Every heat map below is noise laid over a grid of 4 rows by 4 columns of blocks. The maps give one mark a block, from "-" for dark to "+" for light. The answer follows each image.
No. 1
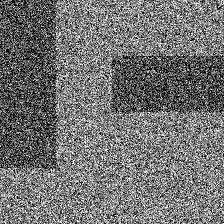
-+++
-+--
-+++
++++
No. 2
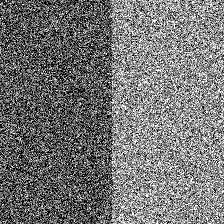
--++
--++
--++
--++
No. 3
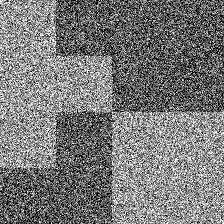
+---
++--
+-++
--++
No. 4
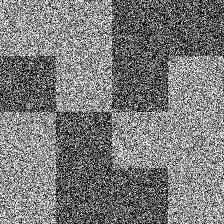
++--
-+-+
+-++
+--+
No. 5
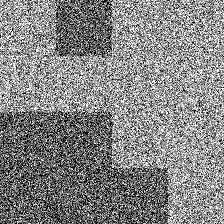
+-++
++++
--++
---+
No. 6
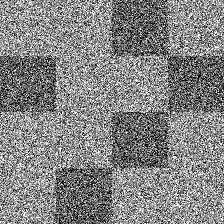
++-+
-++-
++-+
+-++
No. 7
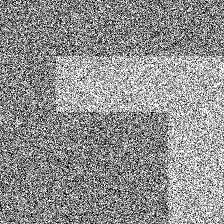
----
-+++
---+
---+
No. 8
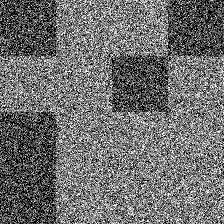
-++-
++-+
-+++
-+++
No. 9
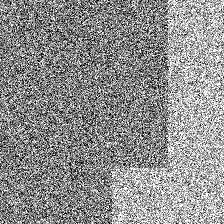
---+
---+
---+
--++
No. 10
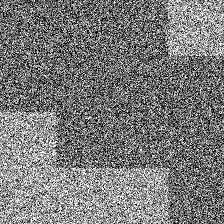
---+
----
+---
+++-
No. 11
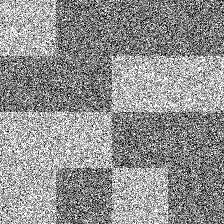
+---
--++
++--
+-+-
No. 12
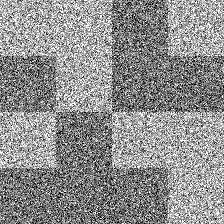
++-+
-+--
+-++
---+
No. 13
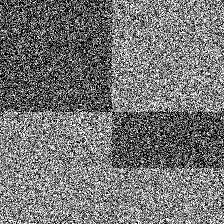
--++
--++
++--
++++
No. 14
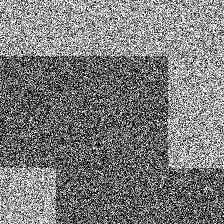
++++
---+
---+
+---
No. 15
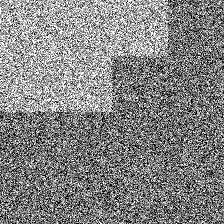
+++-
++--
----
----
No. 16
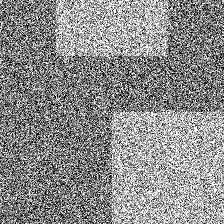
-++-
----
--++
--++
